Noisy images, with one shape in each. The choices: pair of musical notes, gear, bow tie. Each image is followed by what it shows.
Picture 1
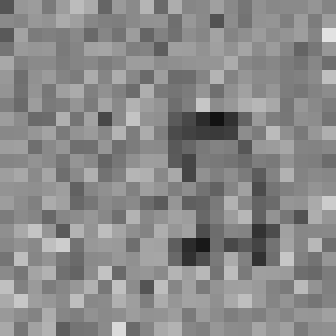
pair of musical notes
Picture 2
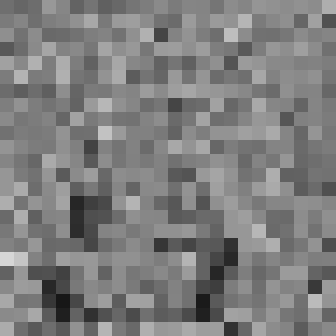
pair of musical notes
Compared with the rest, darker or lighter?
darker
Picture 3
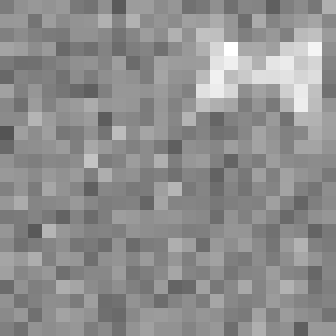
bow tie
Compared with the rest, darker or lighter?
lighter
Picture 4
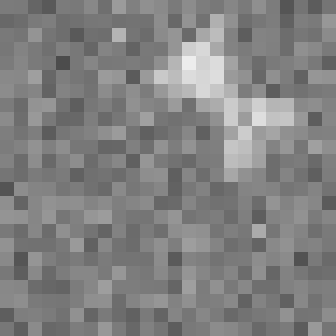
bow tie
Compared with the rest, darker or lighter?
lighter
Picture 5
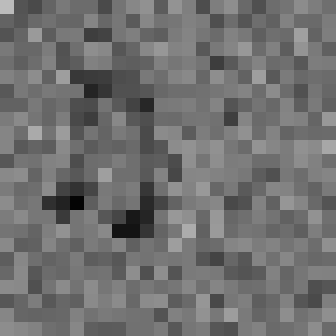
pair of musical notes
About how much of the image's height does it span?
half
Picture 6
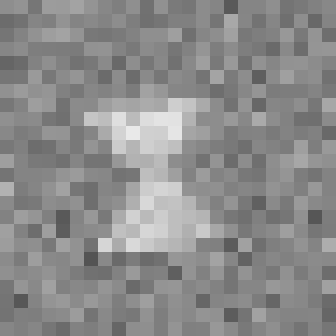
bow tie
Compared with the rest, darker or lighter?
lighter
